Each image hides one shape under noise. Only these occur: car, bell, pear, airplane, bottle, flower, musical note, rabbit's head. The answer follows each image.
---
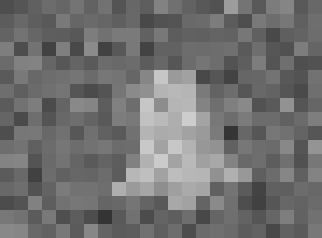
bell
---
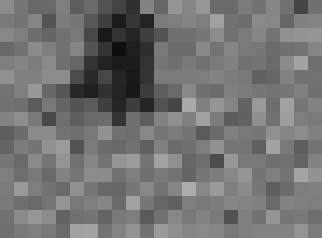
bell
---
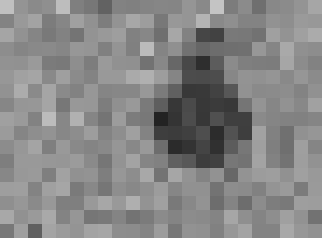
pear
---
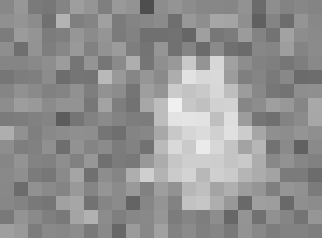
bell
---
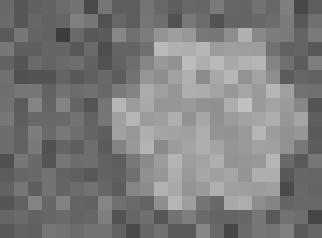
flower
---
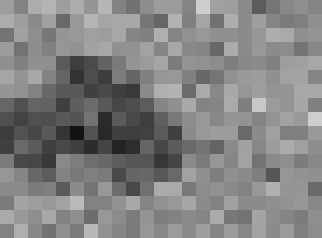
car
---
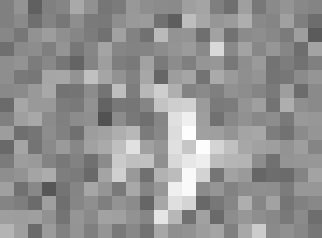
airplane
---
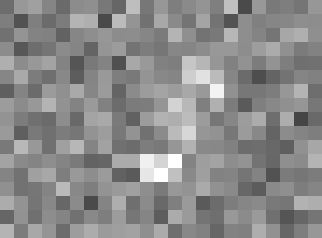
musical note
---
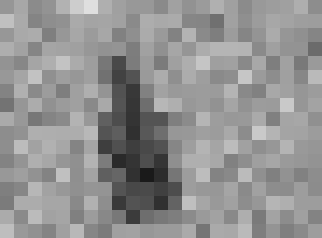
bottle
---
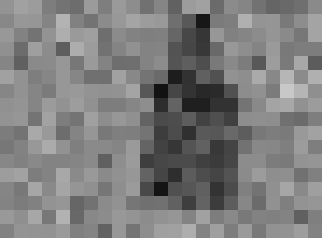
bottle
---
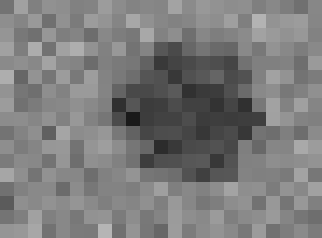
flower
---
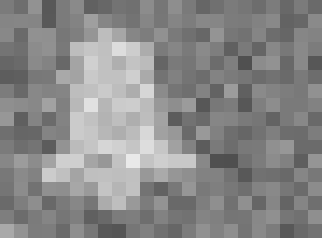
bell
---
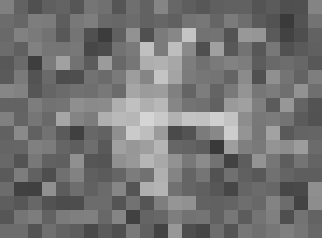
airplane
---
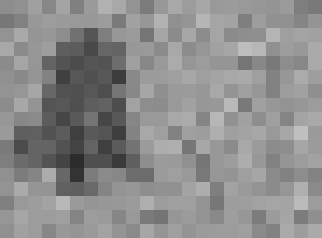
bell
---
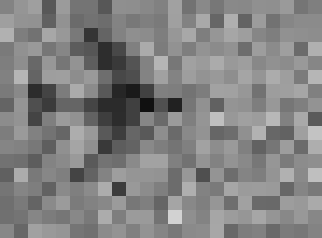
airplane
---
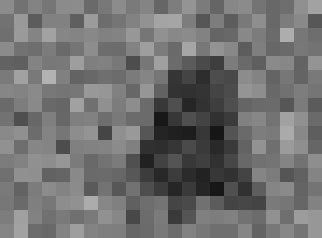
bell
